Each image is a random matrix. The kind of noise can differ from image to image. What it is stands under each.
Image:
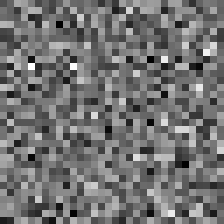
low rank plus noise
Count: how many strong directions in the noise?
one
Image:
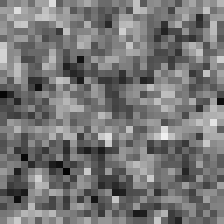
blotchy
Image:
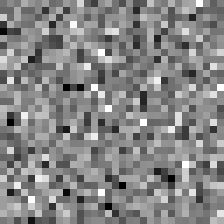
heavy tails
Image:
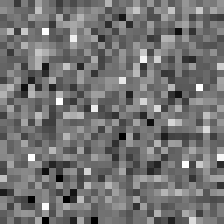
heavy tails
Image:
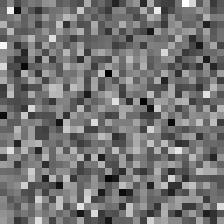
independent entries
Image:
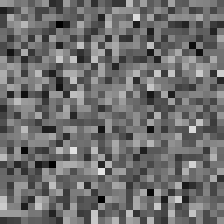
low rank plus noise
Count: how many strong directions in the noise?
five to eight
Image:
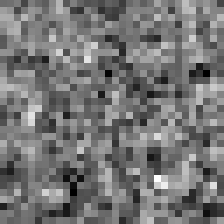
blotchy
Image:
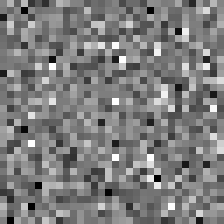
heavy tails
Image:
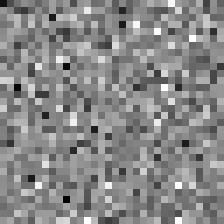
heavy tails
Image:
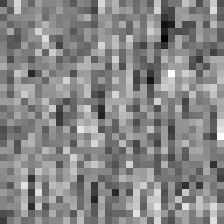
streaked along the columns
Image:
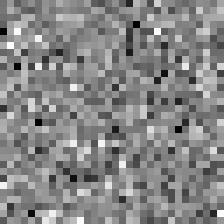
heavy tails
